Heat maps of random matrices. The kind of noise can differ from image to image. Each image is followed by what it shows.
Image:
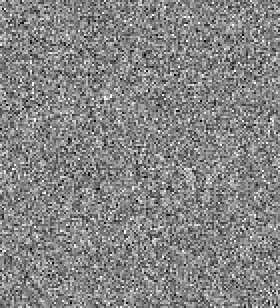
independent entries
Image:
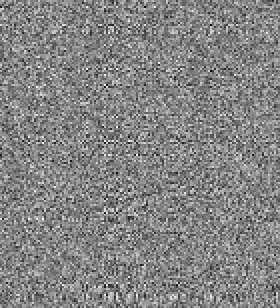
low rank plus noise
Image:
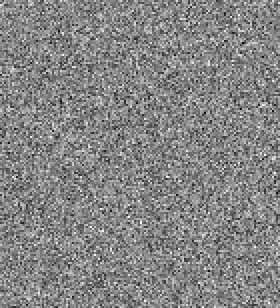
independent entries
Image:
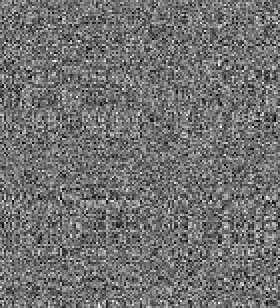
low rank plus noise
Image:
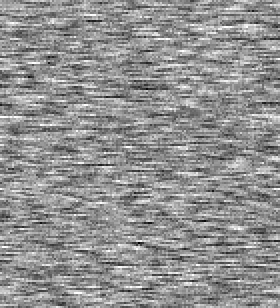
streaked along the rows
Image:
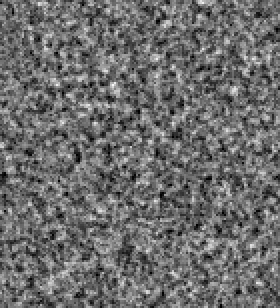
blotchy
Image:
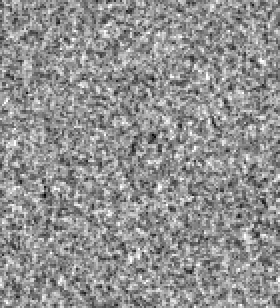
blotchy
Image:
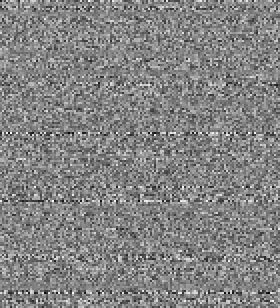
rows of uneven size
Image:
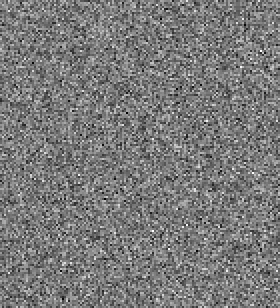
independent entries
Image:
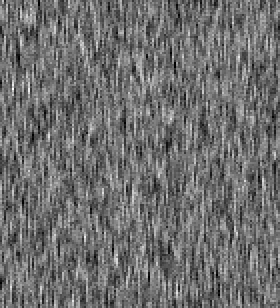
streaked along the columns
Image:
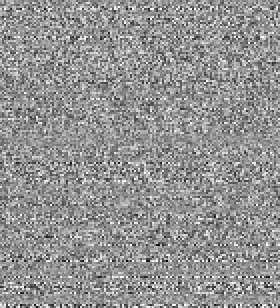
rows of uneven size
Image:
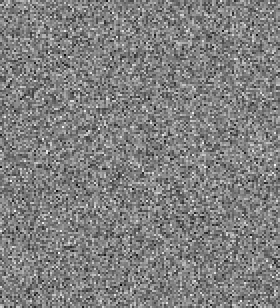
independent entries
